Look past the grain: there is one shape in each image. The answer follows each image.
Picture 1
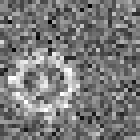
gear
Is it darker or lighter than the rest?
lighter
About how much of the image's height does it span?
half
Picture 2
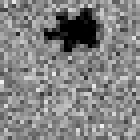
turtle
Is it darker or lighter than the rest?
darker
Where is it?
top middle
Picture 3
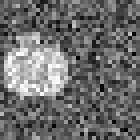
apple
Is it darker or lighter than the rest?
lighter
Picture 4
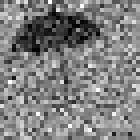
umbrella
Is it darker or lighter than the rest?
darker
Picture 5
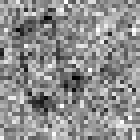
pair of musical notes
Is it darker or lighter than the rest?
darker
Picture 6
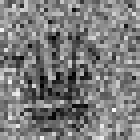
chess queen
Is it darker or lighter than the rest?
darker
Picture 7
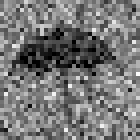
umbrella
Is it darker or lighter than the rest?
darker
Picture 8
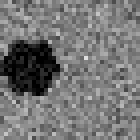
flower
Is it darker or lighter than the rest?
darker
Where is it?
middle left
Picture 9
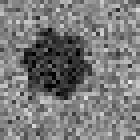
flower
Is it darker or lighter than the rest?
darker
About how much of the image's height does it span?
half
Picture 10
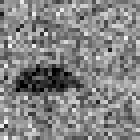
umbrella
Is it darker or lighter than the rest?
darker
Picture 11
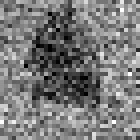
chess knight
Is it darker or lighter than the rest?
darker
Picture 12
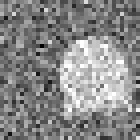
ghost
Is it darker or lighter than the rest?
lighter
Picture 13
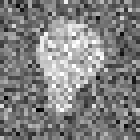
light bulb
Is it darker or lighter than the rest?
lighter
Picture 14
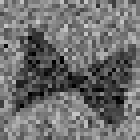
bow tie
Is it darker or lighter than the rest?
darker
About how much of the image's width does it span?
nearly all
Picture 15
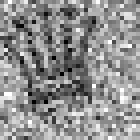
chess queen
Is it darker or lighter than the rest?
darker
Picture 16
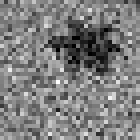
turtle
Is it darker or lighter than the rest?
darker
